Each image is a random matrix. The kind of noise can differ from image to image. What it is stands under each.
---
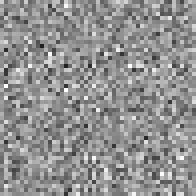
low rank plus noise
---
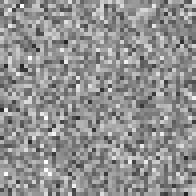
independent entries
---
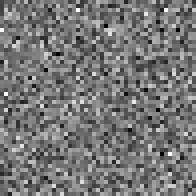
independent entries
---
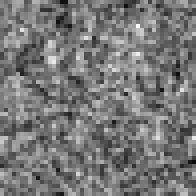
blotchy
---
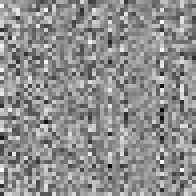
columns of uneven size
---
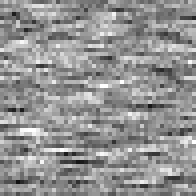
streaked along the rows
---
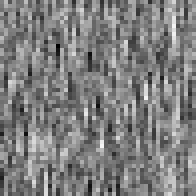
streaked along the columns
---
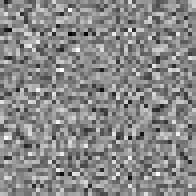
low rank plus noise
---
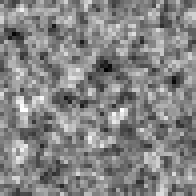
blotchy
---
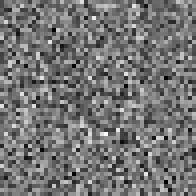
independent entries
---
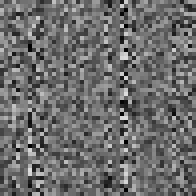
columns of uneven size
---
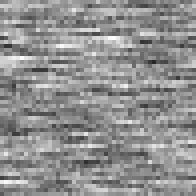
streaked along the rows
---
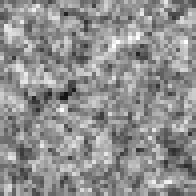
blotchy
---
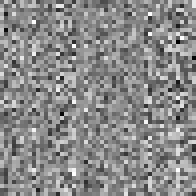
columns of uneven size
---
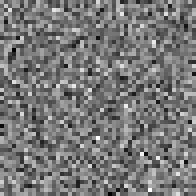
independent entries
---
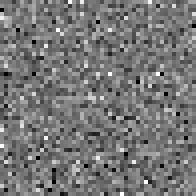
heavy tails
